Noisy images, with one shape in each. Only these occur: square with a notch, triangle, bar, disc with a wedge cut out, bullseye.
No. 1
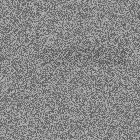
dark bar
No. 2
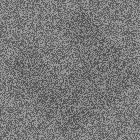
dark square with a notch
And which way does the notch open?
up and left
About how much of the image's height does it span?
nearly all
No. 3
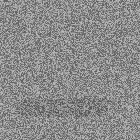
dark bar
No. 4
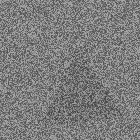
dark triangle
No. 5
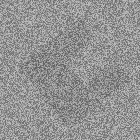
dark square with a notch
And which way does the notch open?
up and right
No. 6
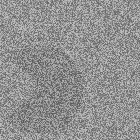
dark disc with a wedge cut out
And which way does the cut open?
left
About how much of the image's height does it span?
two thirds
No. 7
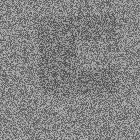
dark square with a notch
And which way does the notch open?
right
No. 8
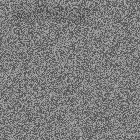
dark bar
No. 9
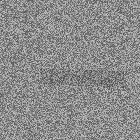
dark bar
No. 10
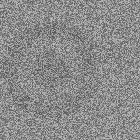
dark bullseye
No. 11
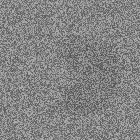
dark disc with a wedge cut out
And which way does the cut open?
left
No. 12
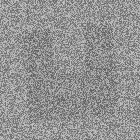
dark square with a notch
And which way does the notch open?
up
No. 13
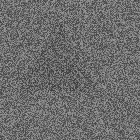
dark triangle
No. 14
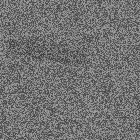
dark bar
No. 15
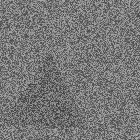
dark triangle
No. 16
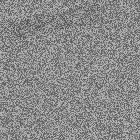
dark bar
